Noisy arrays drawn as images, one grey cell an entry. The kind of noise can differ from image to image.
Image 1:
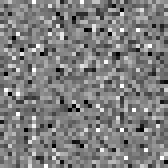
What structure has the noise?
heavy tails
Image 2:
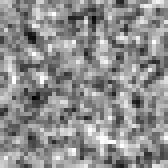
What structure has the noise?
blotchy
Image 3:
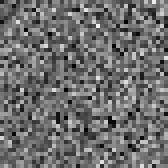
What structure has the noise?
independent entries
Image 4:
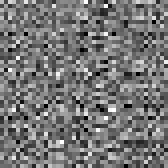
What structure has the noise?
low rank plus noise
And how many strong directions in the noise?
two
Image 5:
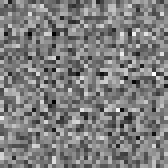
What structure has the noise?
low rank plus noise
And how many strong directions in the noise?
five to eight
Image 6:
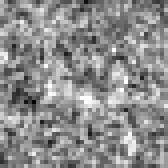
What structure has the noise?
blotchy
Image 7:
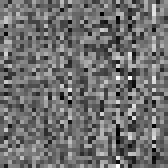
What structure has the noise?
columns of uneven size
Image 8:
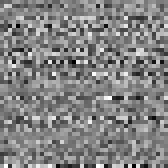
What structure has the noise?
rows of uneven size
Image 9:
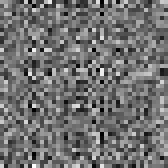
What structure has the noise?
low rank plus noise
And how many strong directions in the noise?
two
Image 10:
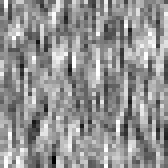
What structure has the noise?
streaked along the columns
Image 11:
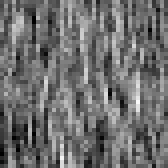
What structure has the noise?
streaked along the columns
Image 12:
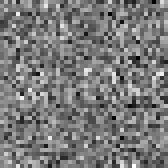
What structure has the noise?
low rank plus noise
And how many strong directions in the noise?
five to eight
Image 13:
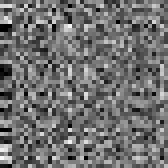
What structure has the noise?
low rank plus noise
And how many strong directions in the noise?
one
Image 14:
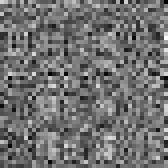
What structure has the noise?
low rank plus noise
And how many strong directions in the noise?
two
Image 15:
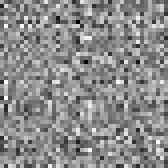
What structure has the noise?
low rank plus noise
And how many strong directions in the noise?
three or four
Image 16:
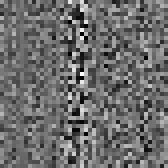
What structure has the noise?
columns of uneven size
